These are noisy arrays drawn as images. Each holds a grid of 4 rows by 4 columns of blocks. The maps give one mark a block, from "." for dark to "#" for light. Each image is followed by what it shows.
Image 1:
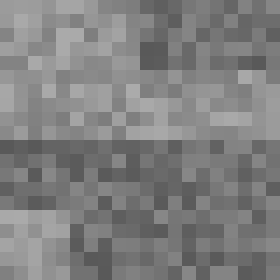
# # . .
# # # #
. . . .
# . . .
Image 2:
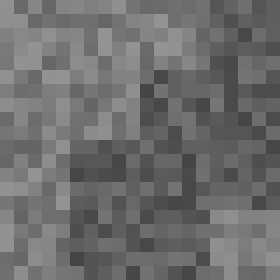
# # # .
# # . .
# . . .
# . . #
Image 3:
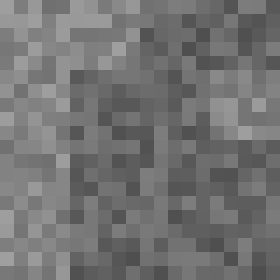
# # . .
# . . #
# . . .
# . . .
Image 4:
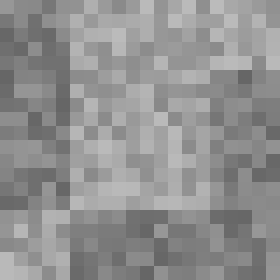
. # # #
. # # .
. # # .
# . . .
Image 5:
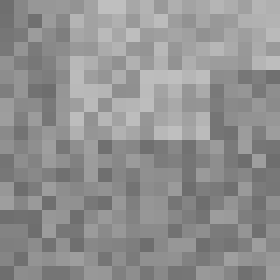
. # # #
. # # .
. . . .
. . . .
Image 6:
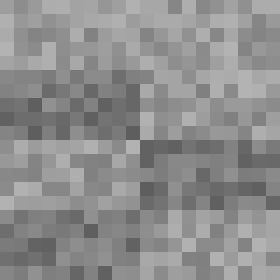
# # # #
. . # #
# # . .
. . # #
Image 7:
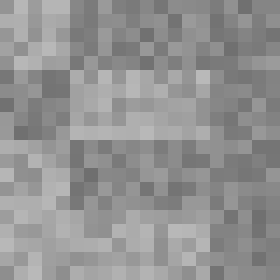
# . . .
. # # .
# . . .
# # # .
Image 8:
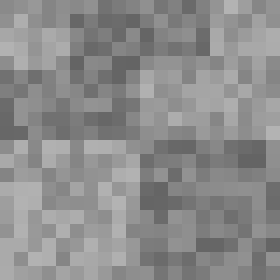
# . . #
. . # #
# # . .
# # . .
